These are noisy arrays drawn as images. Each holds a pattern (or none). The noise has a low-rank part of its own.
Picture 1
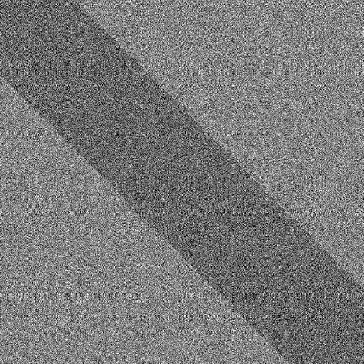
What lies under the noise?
a diagonal band
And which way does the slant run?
top left to bottom right
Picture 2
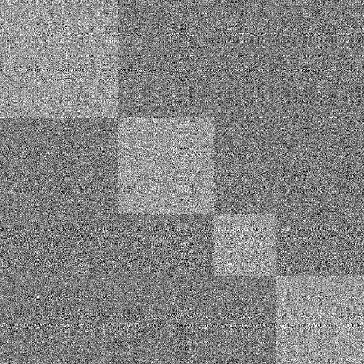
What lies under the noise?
blocks along the diagonal
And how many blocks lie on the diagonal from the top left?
4
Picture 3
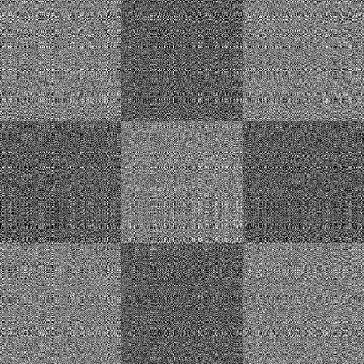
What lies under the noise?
a checkerboard
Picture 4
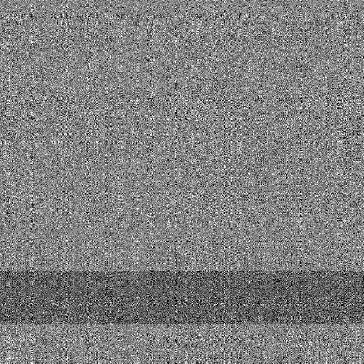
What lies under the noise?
one band of rows
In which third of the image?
bottom
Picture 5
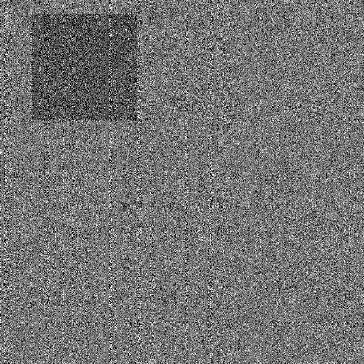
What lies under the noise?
one block
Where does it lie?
top left
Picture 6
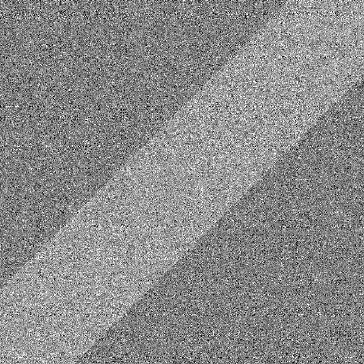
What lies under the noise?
a diagonal band
